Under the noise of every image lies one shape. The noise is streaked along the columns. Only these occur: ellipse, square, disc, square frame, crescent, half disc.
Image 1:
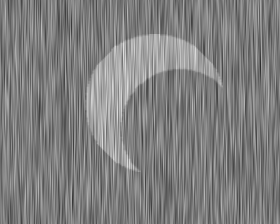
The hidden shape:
crescent
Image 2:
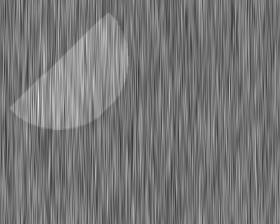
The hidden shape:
half disc
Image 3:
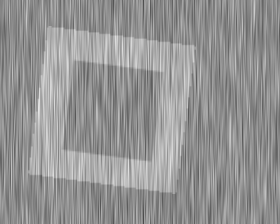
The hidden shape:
square frame
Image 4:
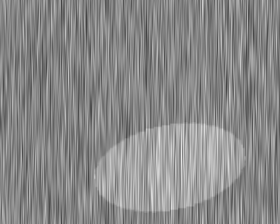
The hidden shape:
ellipse
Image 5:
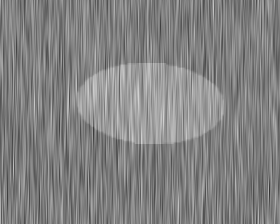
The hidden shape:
ellipse
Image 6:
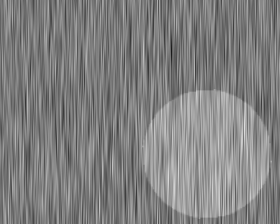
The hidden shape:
disc
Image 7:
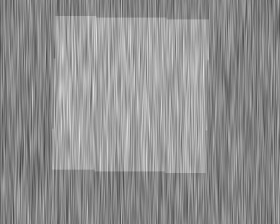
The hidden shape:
square
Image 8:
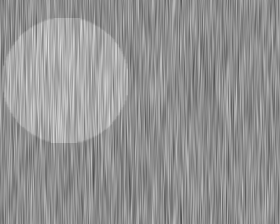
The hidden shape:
disc
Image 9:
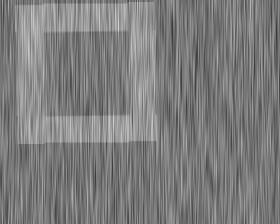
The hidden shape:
square frame
